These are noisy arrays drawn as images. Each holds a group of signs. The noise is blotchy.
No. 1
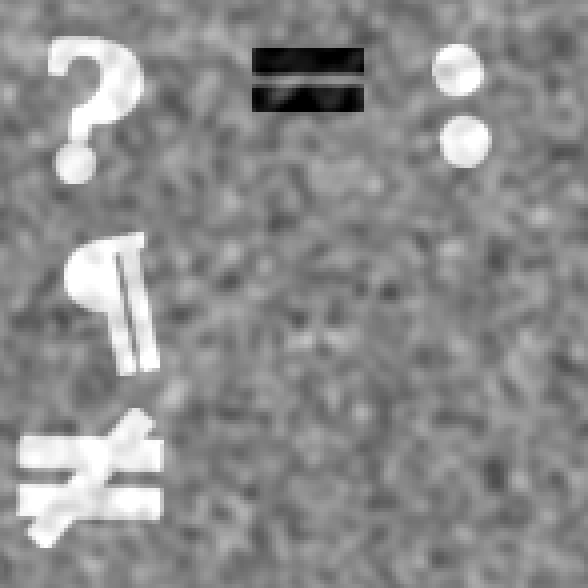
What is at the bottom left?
not-equal sign
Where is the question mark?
top left
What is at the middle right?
nothing
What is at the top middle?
equals sign
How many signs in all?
5
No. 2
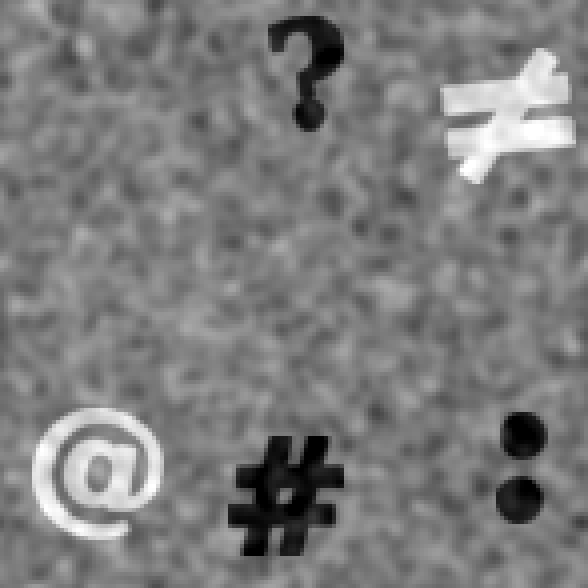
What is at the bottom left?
at sign
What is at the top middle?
question mark
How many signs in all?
5
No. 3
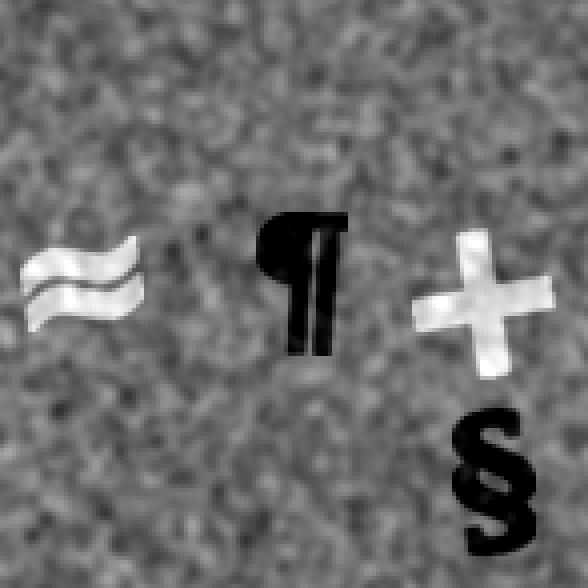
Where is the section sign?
bottom right
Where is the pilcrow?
centre
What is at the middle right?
plus sign
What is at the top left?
nothing
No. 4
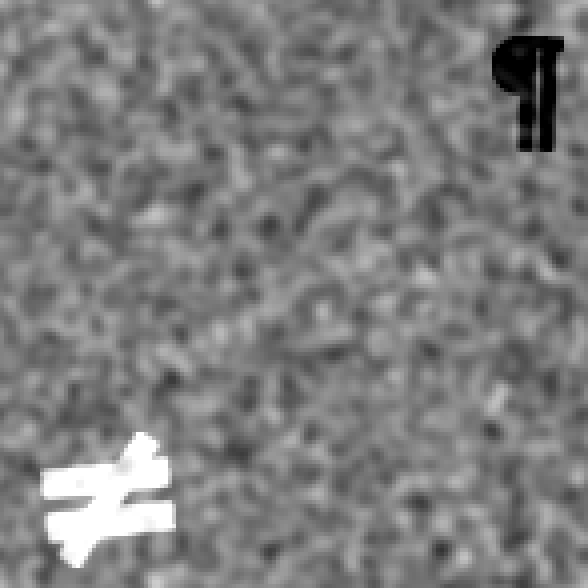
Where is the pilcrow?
top right
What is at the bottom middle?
nothing
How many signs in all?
2
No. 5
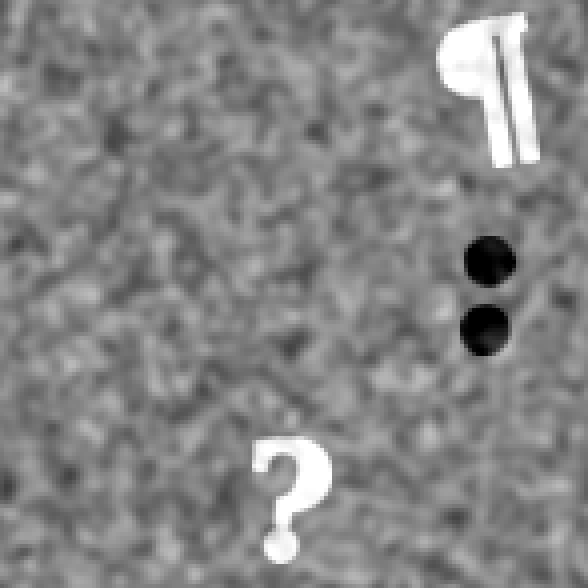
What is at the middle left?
nothing
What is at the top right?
pilcrow
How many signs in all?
3
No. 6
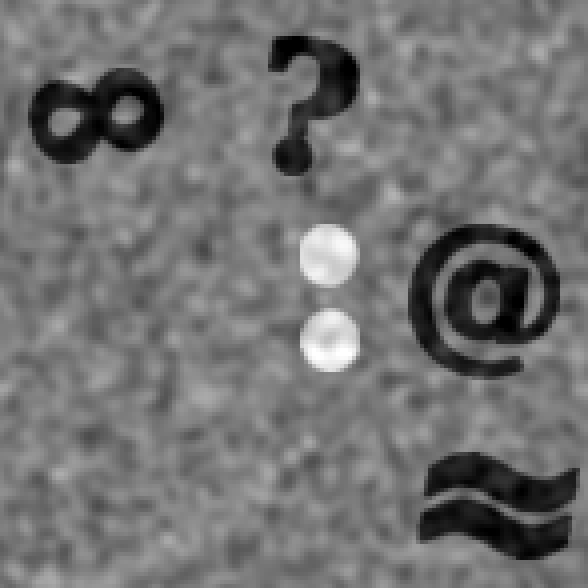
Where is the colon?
centre
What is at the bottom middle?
nothing
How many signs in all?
5
